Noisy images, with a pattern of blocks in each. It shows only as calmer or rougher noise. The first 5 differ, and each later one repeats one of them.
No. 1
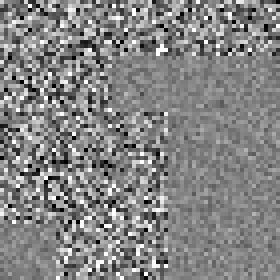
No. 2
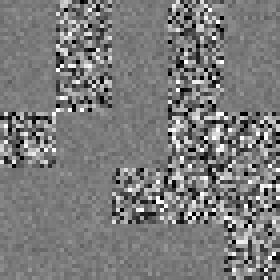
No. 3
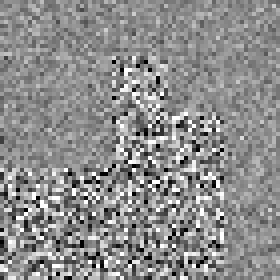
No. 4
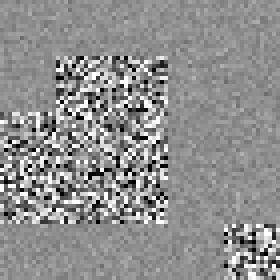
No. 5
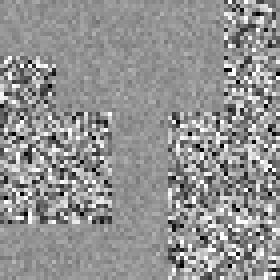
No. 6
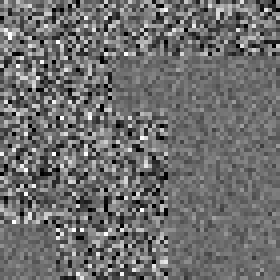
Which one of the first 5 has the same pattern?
1
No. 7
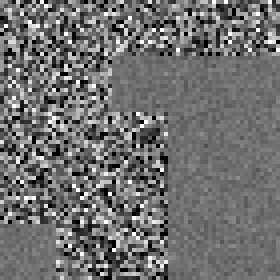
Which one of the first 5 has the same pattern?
1
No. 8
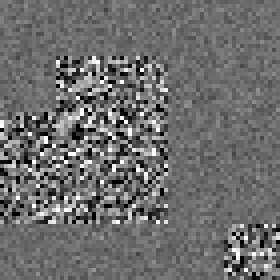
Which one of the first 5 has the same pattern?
4
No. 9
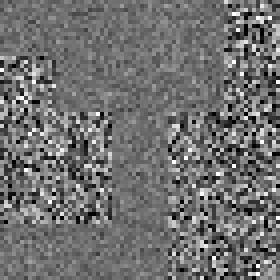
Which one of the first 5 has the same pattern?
5
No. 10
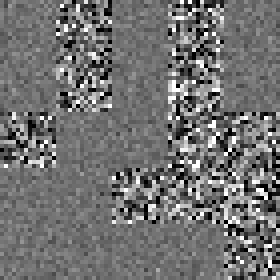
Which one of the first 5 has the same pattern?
2
